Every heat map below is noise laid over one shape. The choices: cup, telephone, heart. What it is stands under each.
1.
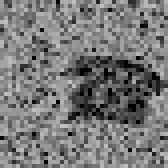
telephone
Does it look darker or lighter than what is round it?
darker
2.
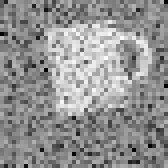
cup
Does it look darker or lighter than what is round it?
lighter
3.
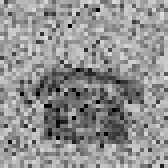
telephone
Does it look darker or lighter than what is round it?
darker
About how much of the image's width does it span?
two thirds
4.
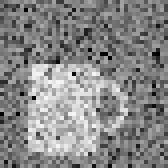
cup
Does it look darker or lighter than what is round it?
lighter
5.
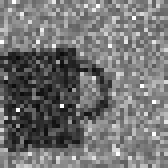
cup
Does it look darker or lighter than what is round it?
darker
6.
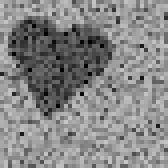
heart
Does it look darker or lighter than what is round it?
darker
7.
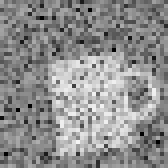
cup
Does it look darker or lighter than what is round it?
lighter
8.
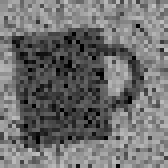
cup
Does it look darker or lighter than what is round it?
darker
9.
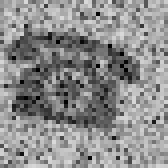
telephone
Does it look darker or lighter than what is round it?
darker
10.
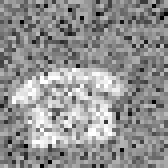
telephone
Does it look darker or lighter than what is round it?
lighter
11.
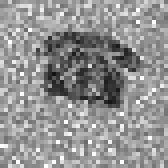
telephone
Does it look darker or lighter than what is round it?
darker
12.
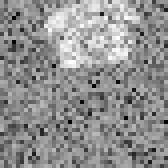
telephone
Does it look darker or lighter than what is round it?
lighter
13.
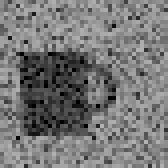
cup
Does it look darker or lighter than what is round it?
darker
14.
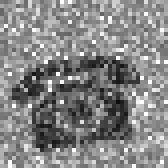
telephone
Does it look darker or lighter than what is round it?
darker
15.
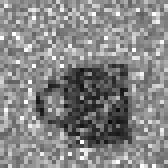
cup
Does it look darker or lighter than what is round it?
darker
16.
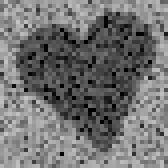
heart
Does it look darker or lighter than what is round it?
darker
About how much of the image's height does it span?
nearly all
